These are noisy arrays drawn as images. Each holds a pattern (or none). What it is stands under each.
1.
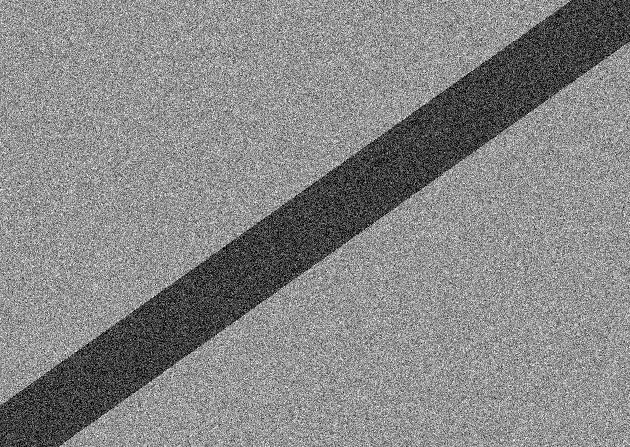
a diagonal band
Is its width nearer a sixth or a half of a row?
a sixth
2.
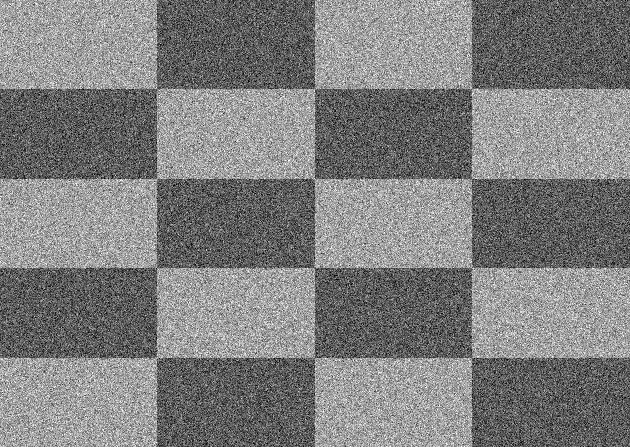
a checkerboard
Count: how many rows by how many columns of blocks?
5 by 4
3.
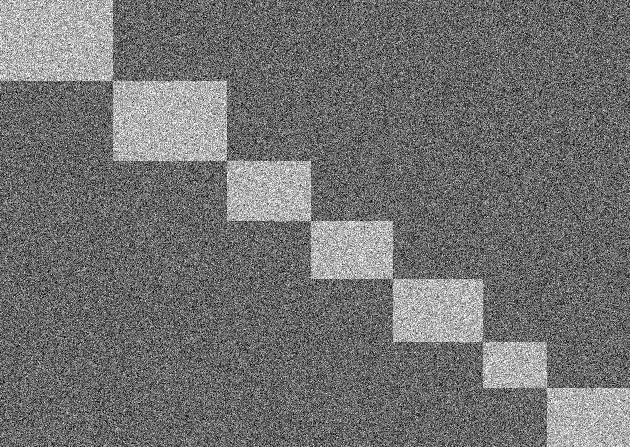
blocks along the diagonal
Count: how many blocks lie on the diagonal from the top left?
7
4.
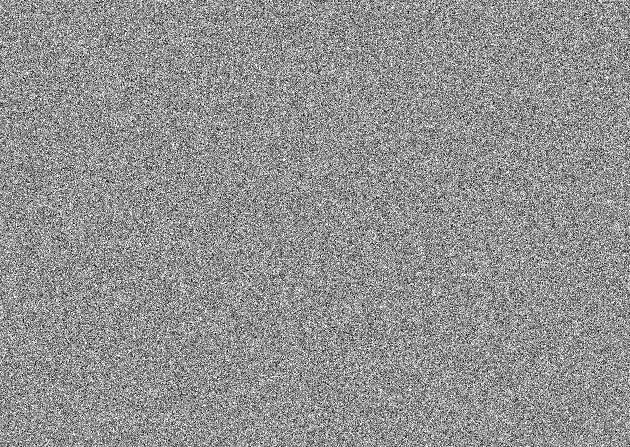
only noise
